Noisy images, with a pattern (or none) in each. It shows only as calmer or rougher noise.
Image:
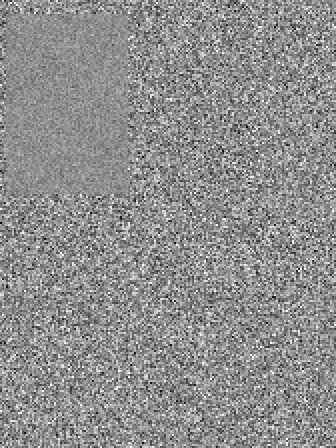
one block
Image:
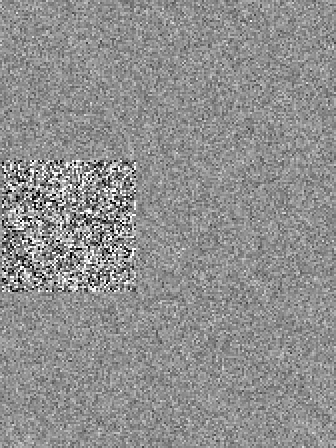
one block
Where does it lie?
middle left
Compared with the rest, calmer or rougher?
rougher
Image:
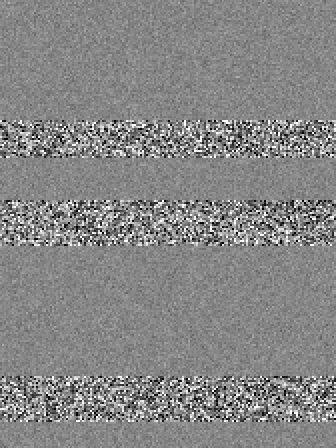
bands of rows
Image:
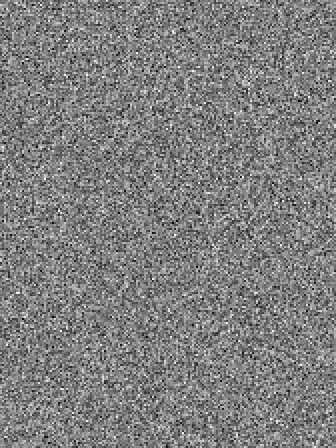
only noise
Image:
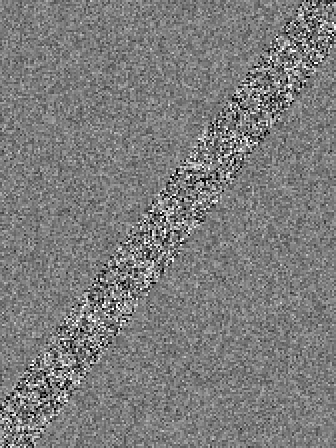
a diagonal band
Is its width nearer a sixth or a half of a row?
a sixth
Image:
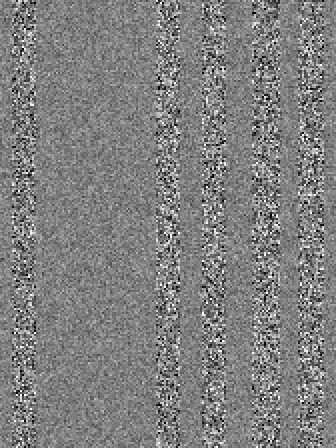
bands of columns
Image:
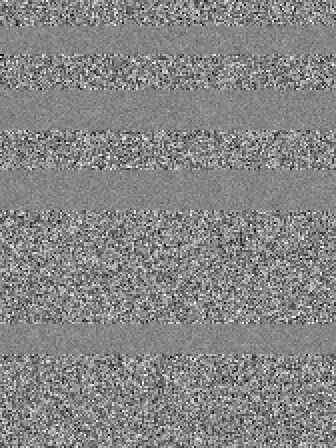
bands of rows
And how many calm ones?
4
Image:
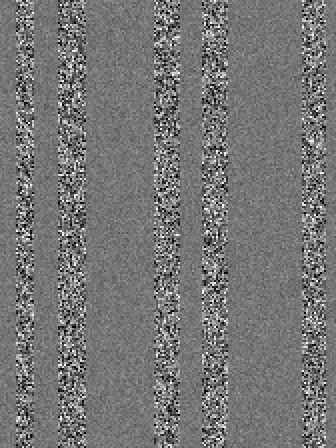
bands of columns
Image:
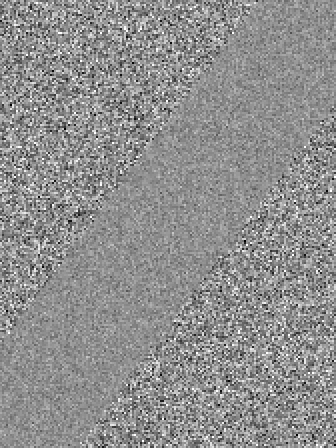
a diagonal band
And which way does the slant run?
bottom left to top right
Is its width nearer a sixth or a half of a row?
a half
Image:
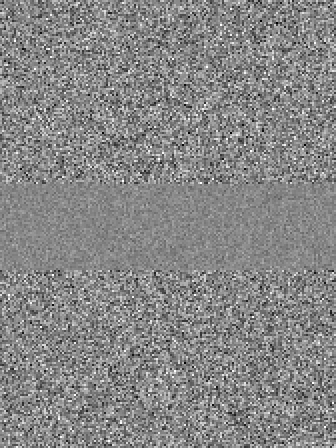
one band of rows
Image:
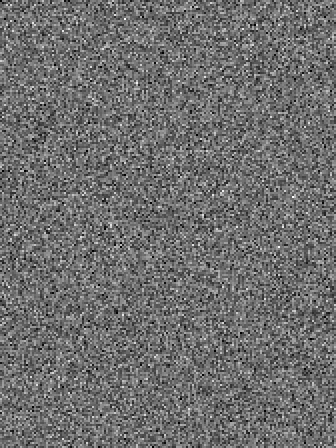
only noise
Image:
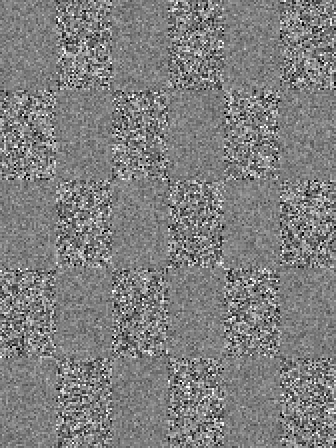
a checkerboard
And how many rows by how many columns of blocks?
5 by 6
